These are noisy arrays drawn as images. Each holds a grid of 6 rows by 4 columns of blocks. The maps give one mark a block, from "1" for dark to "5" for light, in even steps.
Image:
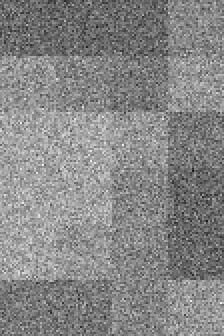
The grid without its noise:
1113
4324
5542
5531
5431
2234
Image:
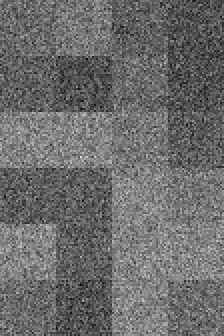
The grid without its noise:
3421
2131
5542
2254
5255
3153
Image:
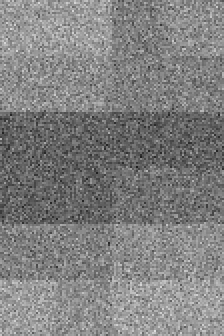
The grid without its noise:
5534
4433
1111
1122
3344
5455
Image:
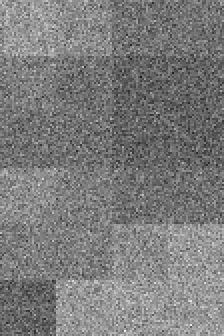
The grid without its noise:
5422
3211
2211
4322
3345
1555
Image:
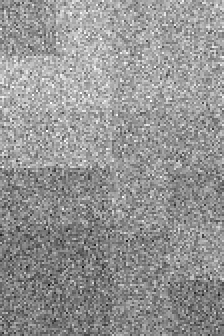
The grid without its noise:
3544
5544
4433
2232
1123
1121
